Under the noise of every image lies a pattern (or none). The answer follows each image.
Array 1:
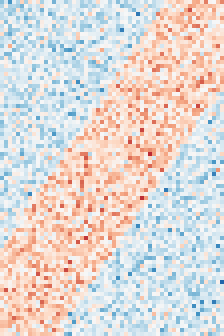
a diagonal band
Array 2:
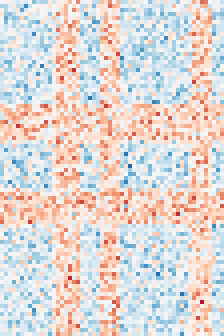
bands of rows crossing bands of columns
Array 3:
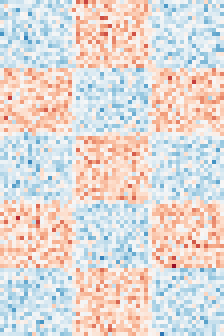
a checkerboard
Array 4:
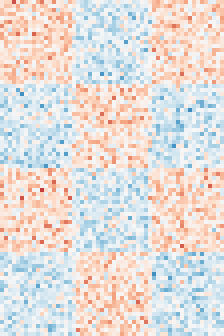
a checkerboard
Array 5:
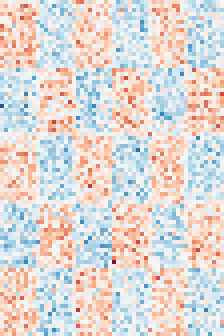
a checkerboard
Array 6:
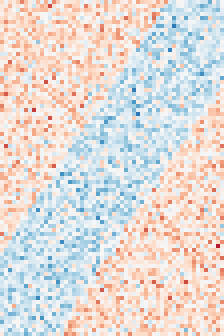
a diagonal band
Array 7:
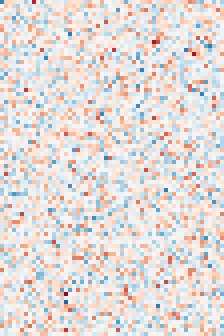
only noise
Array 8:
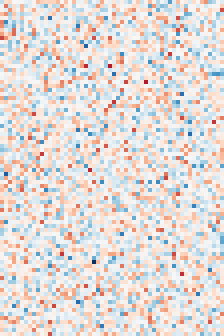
only noise
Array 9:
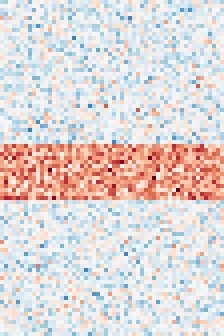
one band of rows
